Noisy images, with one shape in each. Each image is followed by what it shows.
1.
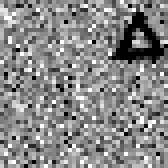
triangle frame
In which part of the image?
top right
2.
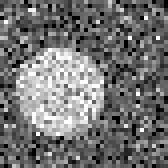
disc
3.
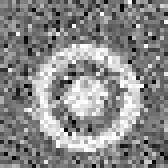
bullseye
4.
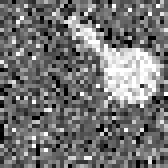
lollipop
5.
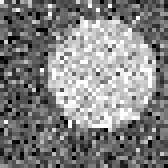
disc
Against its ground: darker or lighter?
lighter
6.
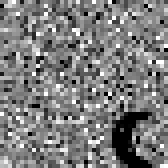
crescent
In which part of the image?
bottom right
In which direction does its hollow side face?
right
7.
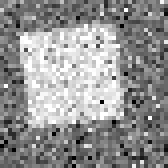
square
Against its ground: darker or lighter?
lighter
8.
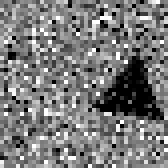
triangle
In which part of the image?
middle right
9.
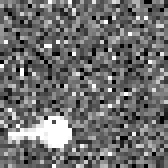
lollipop
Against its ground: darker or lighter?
lighter
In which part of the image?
bottom left
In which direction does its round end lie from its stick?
right
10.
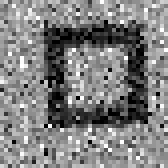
square frame
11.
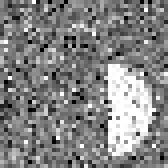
half disc
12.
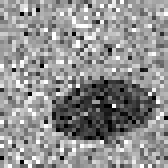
ellipse
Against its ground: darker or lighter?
darker
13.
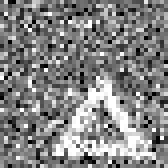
triangle frame
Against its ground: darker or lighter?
lighter
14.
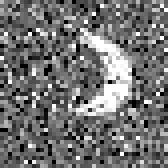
crescent
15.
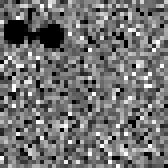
dumbbell
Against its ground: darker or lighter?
darker
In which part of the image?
top left
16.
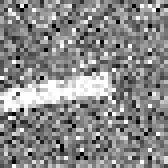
bar
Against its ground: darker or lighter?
lighter
